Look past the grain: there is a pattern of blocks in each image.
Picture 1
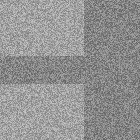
top and bottom mirror each other
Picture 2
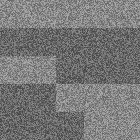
no symmetry
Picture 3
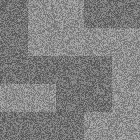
no symmetry
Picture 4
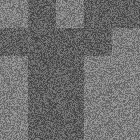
no symmetry
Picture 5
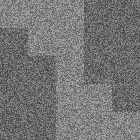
the same after a half turn
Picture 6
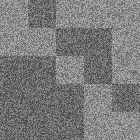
mirrored about the diagonal from the bottom left
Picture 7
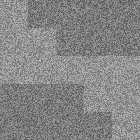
the same after a half turn
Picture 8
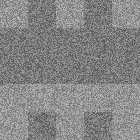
left and right mirror each other
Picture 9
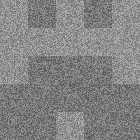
left and right mirror each other
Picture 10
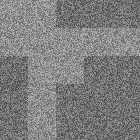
mirrored about the diagonal from the top left
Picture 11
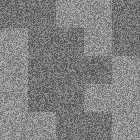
no symmetry
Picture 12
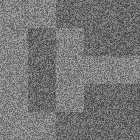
top and bottom mirror each other
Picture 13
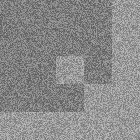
mirrored about the diagonal from the top left
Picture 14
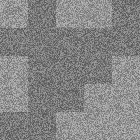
mirrored about the diagonal from the top left
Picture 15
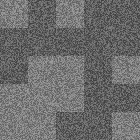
mirrored about the diagonal from the bottom left
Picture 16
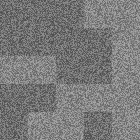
no symmetry
